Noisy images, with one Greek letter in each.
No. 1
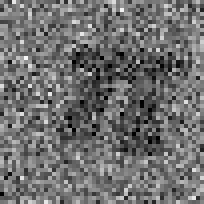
pi
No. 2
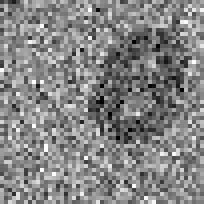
theta
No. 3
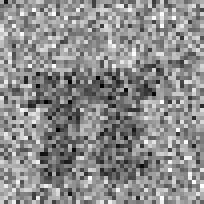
pi
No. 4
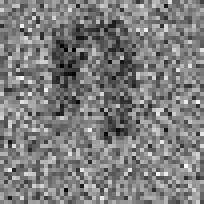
eta
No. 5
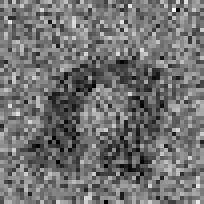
omega
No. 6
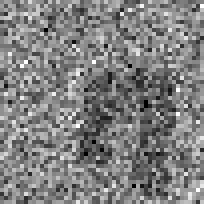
eta
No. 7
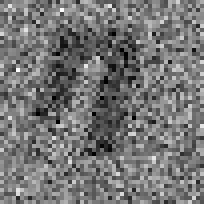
eta
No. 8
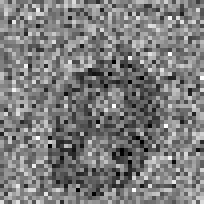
theta
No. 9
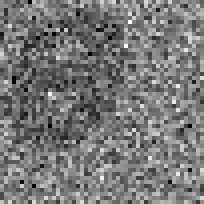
theta
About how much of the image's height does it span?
two thirds
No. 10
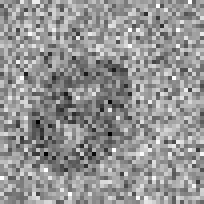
theta
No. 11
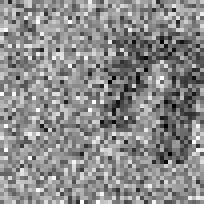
eta
